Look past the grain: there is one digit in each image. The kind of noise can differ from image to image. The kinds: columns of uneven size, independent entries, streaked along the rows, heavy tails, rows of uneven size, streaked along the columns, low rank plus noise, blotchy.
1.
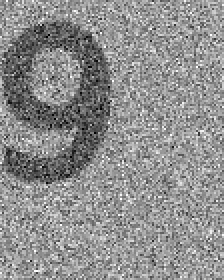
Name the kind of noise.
independent entries
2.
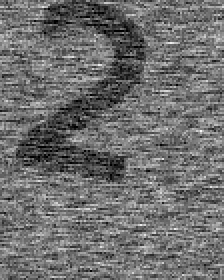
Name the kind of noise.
streaked along the rows
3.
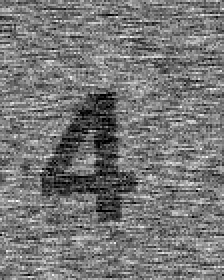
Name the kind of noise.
streaked along the rows
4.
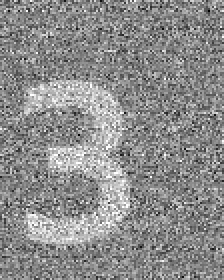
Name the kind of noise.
rows of uneven size
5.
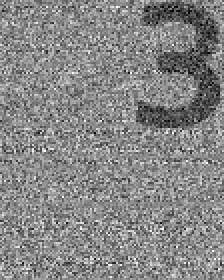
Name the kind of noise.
rows of uneven size
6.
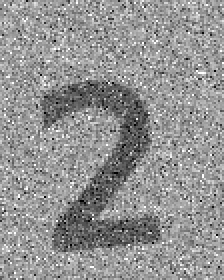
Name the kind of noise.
heavy tails
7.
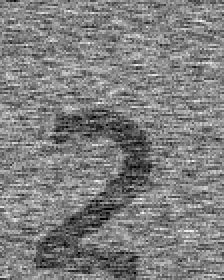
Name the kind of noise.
streaked along the rows
